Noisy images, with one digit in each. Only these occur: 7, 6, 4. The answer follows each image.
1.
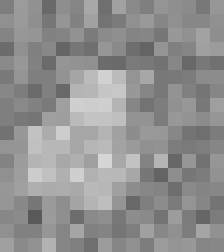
4
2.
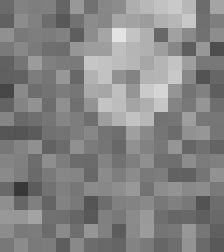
6
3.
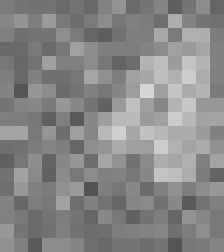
4
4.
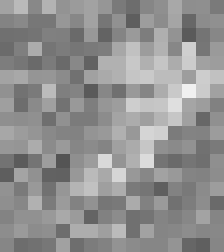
7
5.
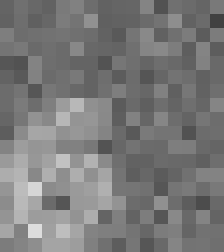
6
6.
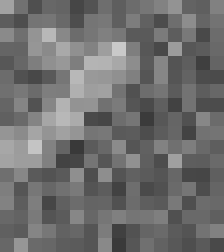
7
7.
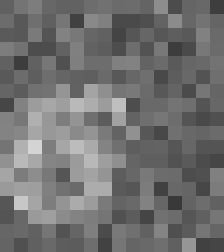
6
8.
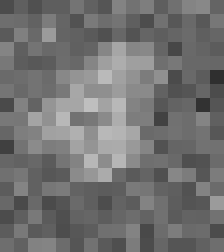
4
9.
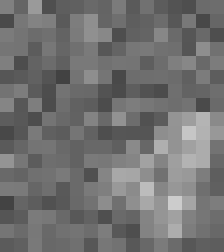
4
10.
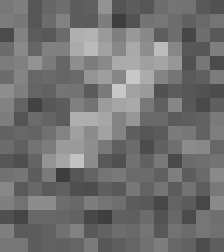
7
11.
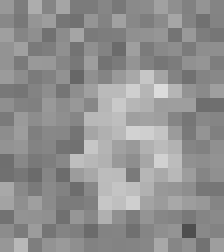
6
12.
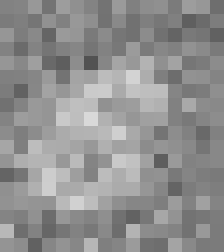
6
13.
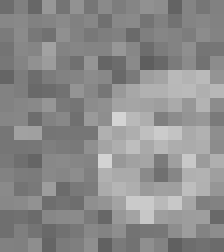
6
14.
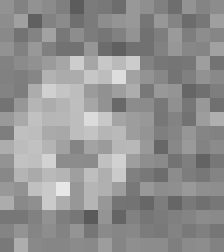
6
